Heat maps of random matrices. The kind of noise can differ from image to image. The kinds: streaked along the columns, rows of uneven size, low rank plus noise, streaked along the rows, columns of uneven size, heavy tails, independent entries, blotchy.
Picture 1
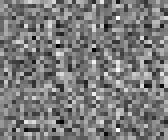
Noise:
low rank plus noise
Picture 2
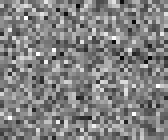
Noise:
independent entries
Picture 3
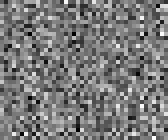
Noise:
low rank plus noise
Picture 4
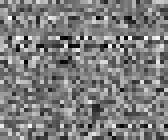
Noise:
rows of uneven size
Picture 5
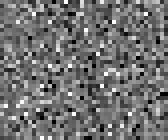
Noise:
heavy tails
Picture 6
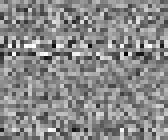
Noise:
rows of uneven size
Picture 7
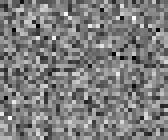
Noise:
independent entries
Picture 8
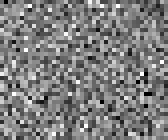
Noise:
independent entries
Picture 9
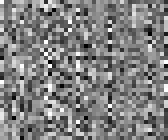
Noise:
columns of uneven size
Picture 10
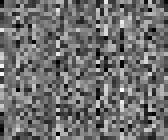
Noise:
columns of uneven size
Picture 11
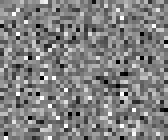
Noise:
heavy tails
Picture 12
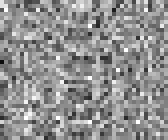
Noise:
low rank plus noise
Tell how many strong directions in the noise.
one
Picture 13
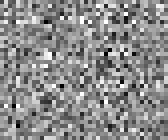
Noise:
low rank plus noise
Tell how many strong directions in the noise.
three or four
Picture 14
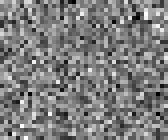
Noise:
low rank plus noise
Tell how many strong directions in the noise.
five to eight
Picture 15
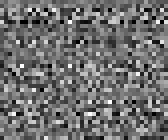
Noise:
rows of uneven size
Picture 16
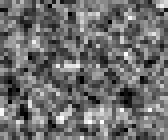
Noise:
blotchy
